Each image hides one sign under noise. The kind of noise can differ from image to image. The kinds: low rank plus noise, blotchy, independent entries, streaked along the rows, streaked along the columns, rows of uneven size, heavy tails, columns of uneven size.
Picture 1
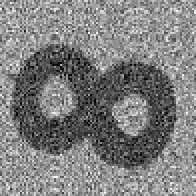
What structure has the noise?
low rank plus noise
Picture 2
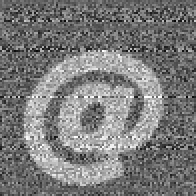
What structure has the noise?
rows of uneven size
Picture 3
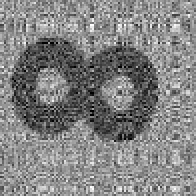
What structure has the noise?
low rank plus noise
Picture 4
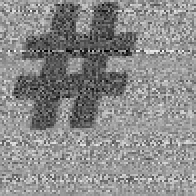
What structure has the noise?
rows of uneven size
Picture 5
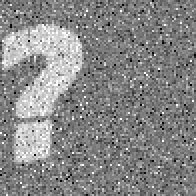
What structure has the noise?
heavy tails
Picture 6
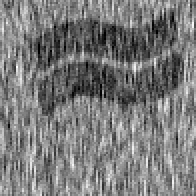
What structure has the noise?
streaked along the columns
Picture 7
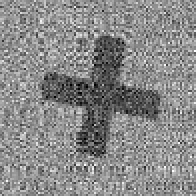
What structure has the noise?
low rank plus noise
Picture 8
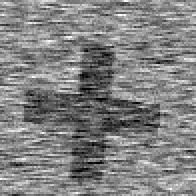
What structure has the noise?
streaked along the rows
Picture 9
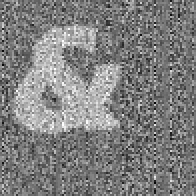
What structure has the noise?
columns of uneven size
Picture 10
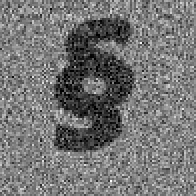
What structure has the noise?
low rank plus noise
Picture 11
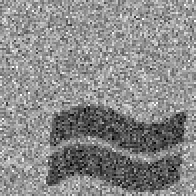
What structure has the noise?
independent entries
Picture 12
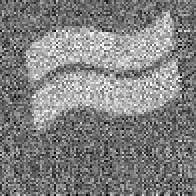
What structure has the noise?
low rank plus noise
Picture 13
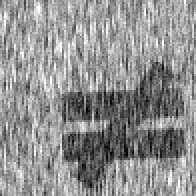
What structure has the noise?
streaked along the columns
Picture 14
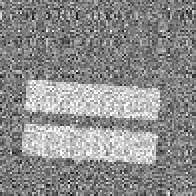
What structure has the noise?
low rank plus noise
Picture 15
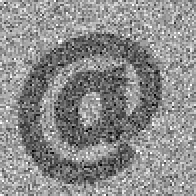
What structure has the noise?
independent entries
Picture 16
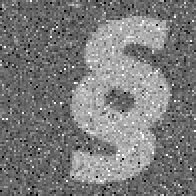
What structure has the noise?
heavy tails
